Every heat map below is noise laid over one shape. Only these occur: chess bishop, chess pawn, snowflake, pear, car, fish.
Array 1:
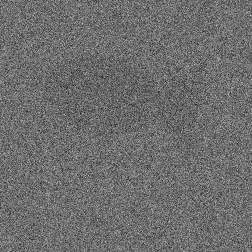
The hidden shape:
fish
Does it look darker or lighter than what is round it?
darker
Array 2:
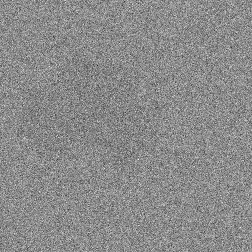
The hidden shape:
car
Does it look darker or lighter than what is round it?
darker
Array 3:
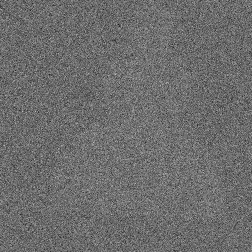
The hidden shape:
chess pawn
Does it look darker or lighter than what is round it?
lighter
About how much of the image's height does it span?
nearly all
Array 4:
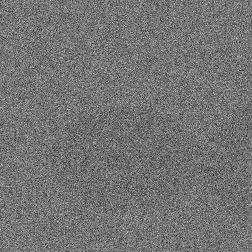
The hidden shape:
fish
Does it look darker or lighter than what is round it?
darker
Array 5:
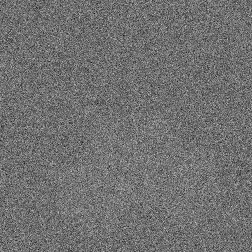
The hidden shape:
car
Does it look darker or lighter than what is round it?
lighter
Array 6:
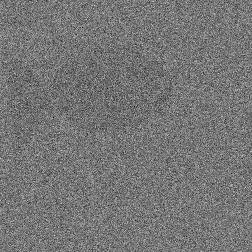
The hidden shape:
fish
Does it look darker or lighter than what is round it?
darker
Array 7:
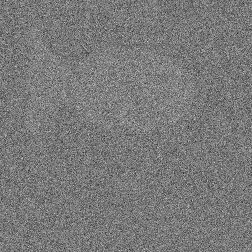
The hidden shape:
fish
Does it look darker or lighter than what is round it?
lighter
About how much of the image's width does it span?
two thirds
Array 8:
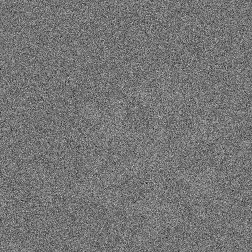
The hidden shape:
snowflake
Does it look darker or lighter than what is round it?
lighter
